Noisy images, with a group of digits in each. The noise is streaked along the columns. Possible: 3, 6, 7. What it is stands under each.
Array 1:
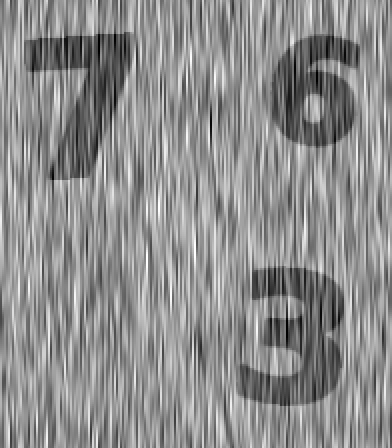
top left: 7; top right: 6; bottom right: 3
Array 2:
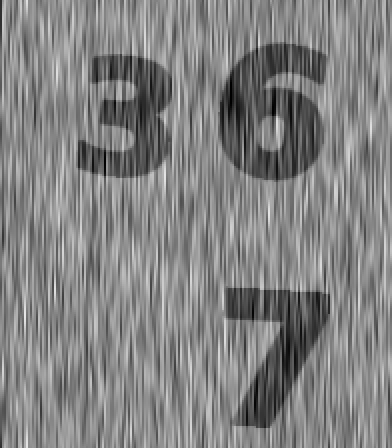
top left: 3; top right: 6; bottom right: 7
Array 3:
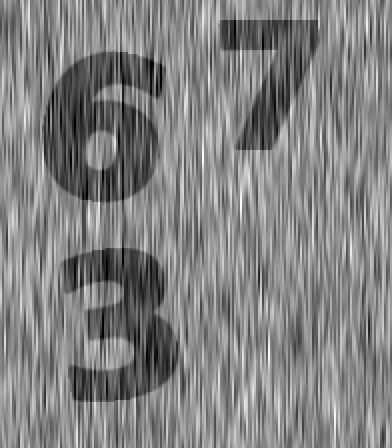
top left: 6; top right: 7; bottom left: 3
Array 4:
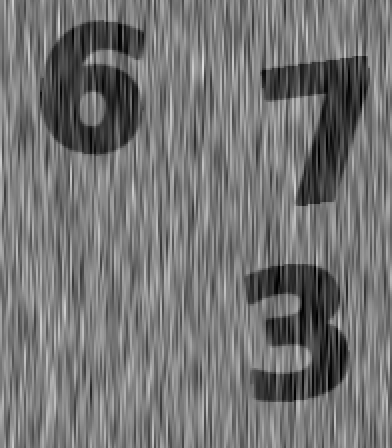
top left: 6; top right: 7; bottom right: 3
